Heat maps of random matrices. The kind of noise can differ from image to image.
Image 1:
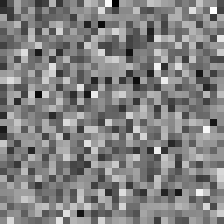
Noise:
independent entries
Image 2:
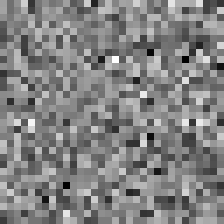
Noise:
low rank plus noise
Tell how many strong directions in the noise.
five to eight
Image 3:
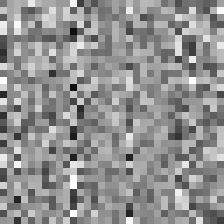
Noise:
columns of uneven size
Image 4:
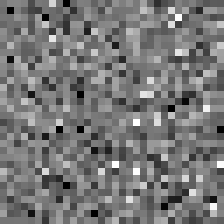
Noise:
heavy tails
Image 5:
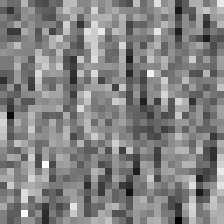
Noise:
streaked along the columns
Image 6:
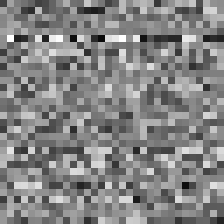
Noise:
rows of uneven size
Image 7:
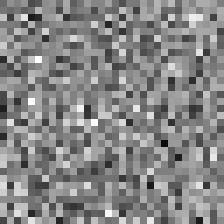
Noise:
low rank plus noise
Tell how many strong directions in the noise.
two
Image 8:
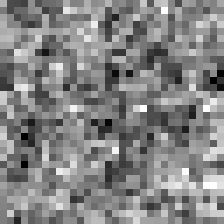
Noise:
blotchy
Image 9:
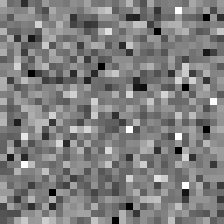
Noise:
heavy tails
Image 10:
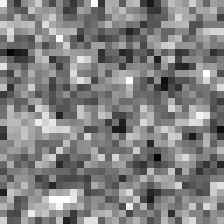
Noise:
blotchy
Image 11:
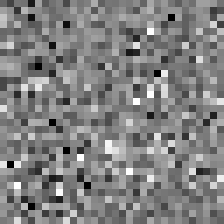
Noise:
heavy tails
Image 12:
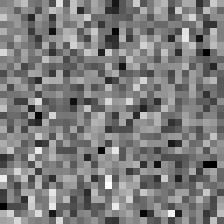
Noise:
low rank plus noise
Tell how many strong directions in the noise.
two
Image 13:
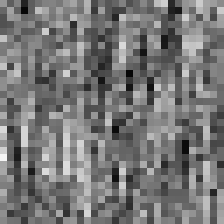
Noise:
streaked along the columns
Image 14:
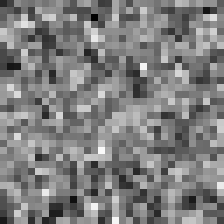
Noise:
blotchy
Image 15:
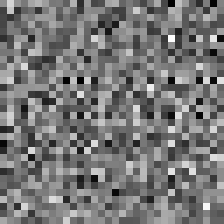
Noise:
low rank plus noise
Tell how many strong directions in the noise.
one
